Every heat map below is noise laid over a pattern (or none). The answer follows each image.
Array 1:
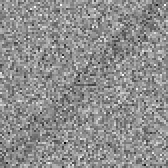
a diagonal band
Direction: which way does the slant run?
bottom left to top right
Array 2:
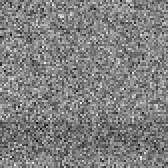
one band of rows
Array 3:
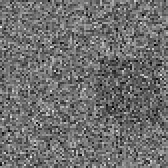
one block
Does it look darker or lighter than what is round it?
darker
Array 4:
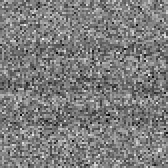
bands of rows
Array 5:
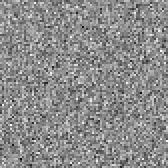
only noise
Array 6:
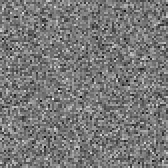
only noise
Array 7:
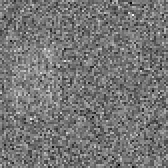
one block
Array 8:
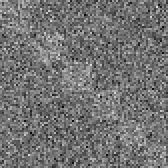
blocks along the diagonal
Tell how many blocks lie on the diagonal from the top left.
6
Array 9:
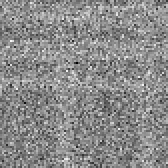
bands of rows crossing bands of columns
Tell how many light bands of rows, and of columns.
3 and 2
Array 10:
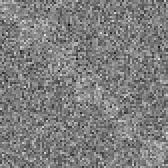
blocks along the diagonal
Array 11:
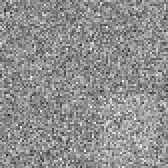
one block
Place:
bottom right
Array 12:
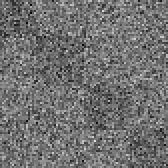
blocks along the diagonal
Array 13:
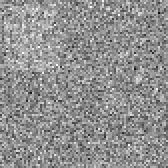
one block
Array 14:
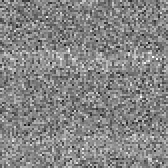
bands of rows
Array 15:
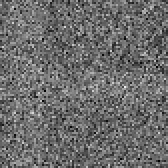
bands of rows crossing bands of columns
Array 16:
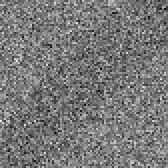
a diagonal band
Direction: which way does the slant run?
bottom left to top right
